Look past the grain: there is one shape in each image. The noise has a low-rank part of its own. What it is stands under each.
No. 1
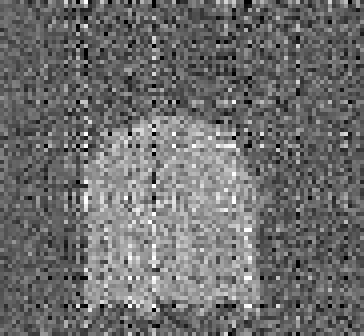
ghost
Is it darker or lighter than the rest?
lighter
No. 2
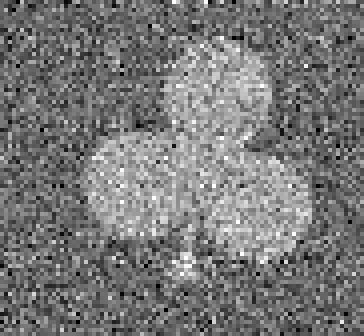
club
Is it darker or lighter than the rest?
lighter
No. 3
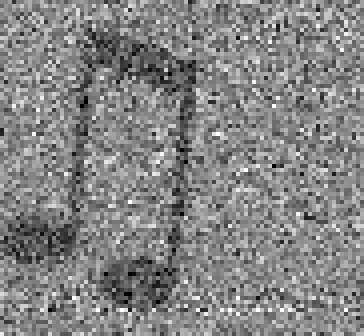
pair of musical notes
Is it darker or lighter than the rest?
darker
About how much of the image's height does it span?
nearly all
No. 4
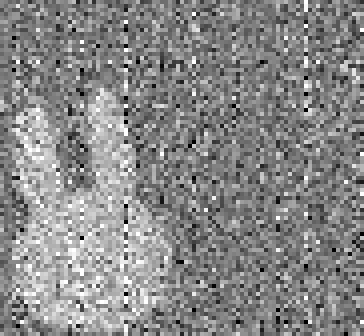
rabbit's head
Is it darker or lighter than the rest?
lighter
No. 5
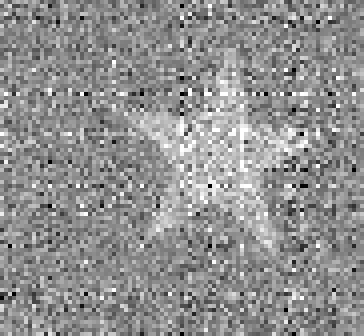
star
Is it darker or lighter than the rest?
lighter
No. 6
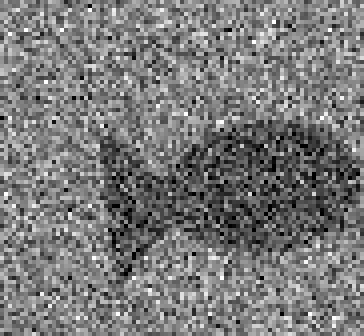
fish
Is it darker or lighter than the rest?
darker
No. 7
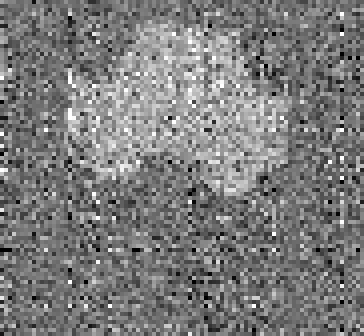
car
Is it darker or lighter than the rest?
lighter
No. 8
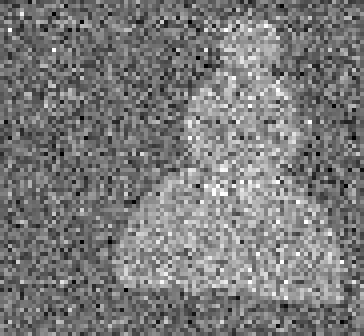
chess pawn
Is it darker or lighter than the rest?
lighter
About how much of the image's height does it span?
nearly all
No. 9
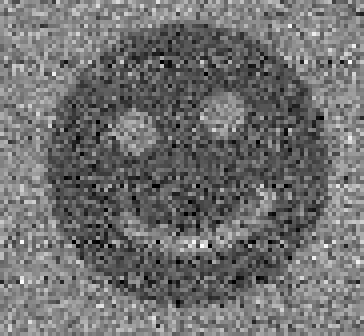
smiling face
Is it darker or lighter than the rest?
darker
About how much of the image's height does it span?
nearly all
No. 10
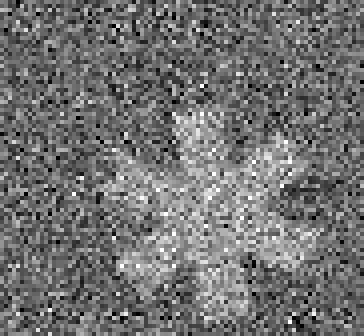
asterisk
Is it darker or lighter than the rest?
lighter
